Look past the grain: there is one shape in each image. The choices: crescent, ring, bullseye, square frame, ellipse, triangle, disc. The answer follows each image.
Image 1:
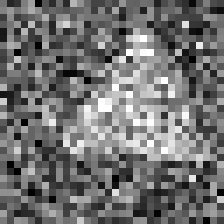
triangle
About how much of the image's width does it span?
two thirds
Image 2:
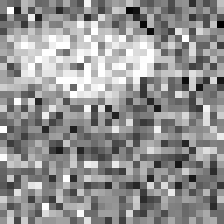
ellipse
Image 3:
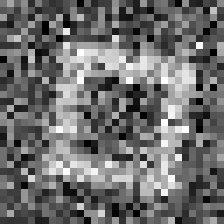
square frame
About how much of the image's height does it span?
two thirds
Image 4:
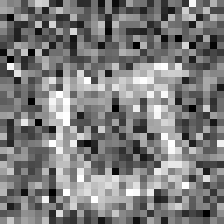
square frame
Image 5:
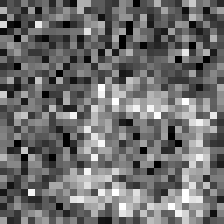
square frame
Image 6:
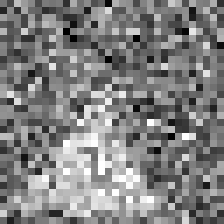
triangle
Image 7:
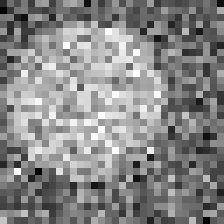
disc
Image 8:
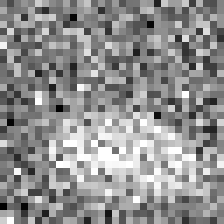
ellipse
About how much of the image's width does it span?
two thirds
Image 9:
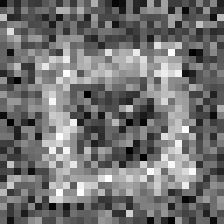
square frame
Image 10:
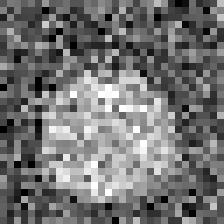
disc
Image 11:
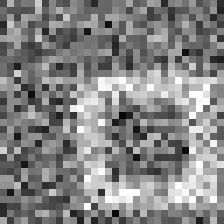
square frame
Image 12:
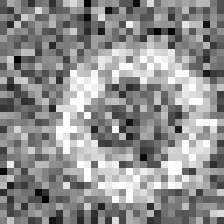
ring
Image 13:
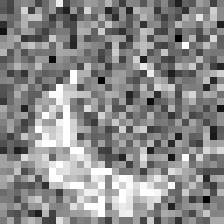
crescent
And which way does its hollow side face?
up and right
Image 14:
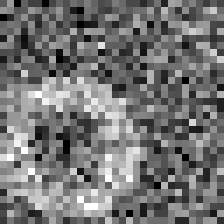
ring
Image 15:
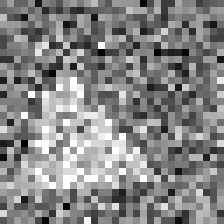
triangle
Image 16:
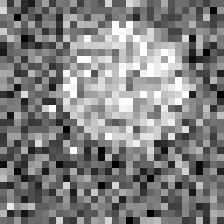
disc
